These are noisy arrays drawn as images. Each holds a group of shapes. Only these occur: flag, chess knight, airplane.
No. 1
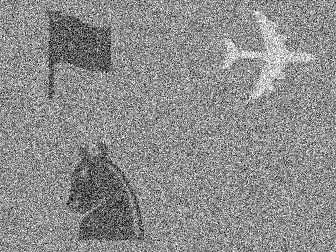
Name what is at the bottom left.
chess knight
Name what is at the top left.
flag
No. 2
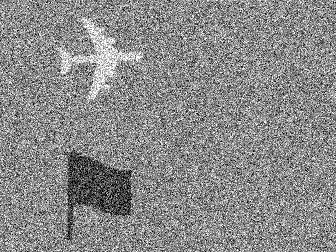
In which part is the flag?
bottom left
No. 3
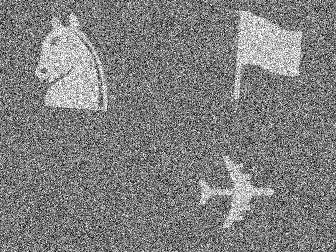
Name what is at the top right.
flag
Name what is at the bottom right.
airplane
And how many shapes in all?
3
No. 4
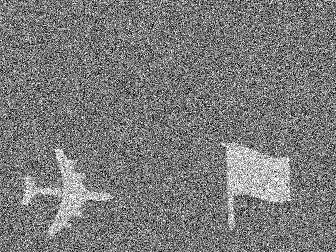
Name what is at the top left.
nothing
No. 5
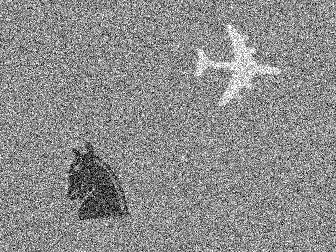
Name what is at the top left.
nothing
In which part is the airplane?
top right
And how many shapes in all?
2
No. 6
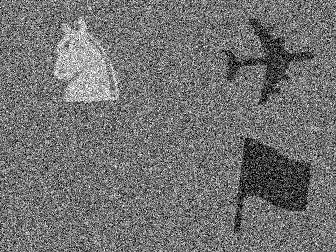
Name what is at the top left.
chess knight
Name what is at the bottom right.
flag
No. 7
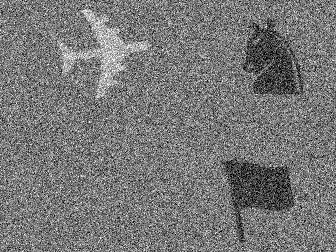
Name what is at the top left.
airplane
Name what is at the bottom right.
flag
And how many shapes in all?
3
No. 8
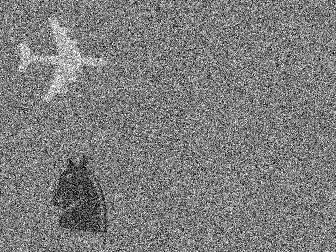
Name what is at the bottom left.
chess knight
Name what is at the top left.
airplane
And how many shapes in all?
2
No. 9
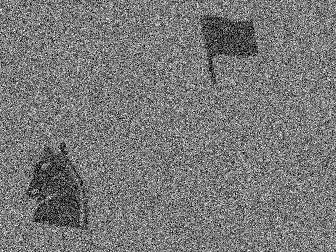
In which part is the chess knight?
bottom left
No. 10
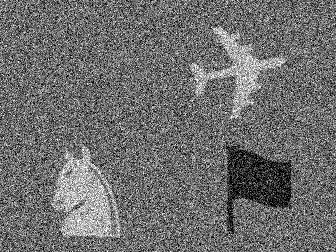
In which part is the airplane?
top right
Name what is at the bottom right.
flag
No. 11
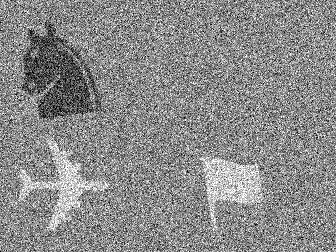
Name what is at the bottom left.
airplane
